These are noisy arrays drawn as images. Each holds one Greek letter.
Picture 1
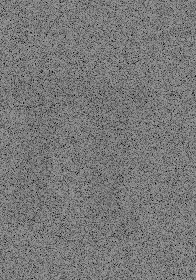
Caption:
dark pi
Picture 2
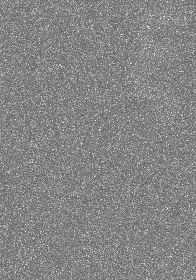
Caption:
light xi, top right
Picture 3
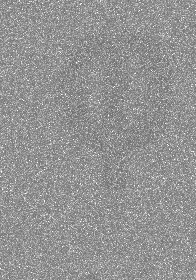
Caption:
dark phi
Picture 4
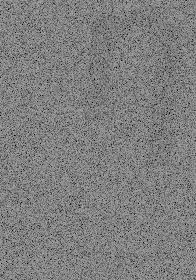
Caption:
dark eta
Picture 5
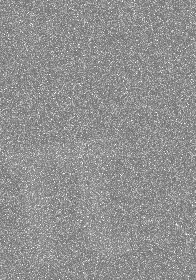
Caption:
light pi
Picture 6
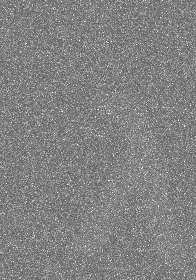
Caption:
light lambda
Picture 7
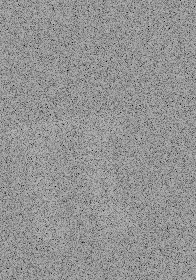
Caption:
light pi
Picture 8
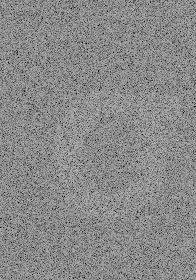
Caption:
light sigma
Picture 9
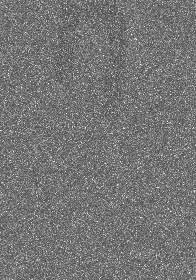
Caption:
dark eta, top middle
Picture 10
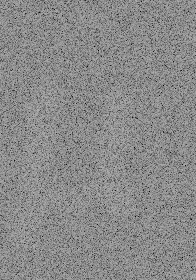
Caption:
light mu
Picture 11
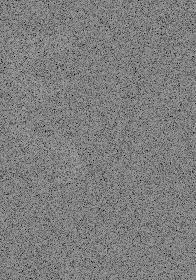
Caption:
light xi
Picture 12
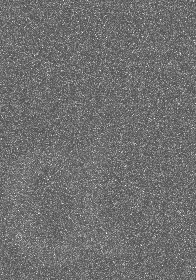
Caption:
light alpha
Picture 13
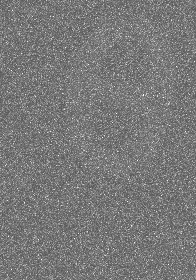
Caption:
light theta
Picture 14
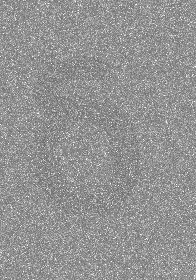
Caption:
dark delta
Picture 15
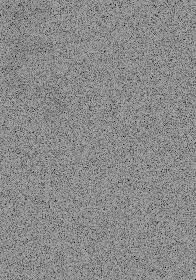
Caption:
dark xi, top left
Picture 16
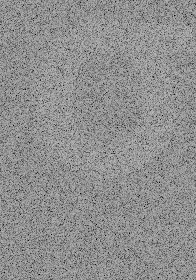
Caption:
light sigma
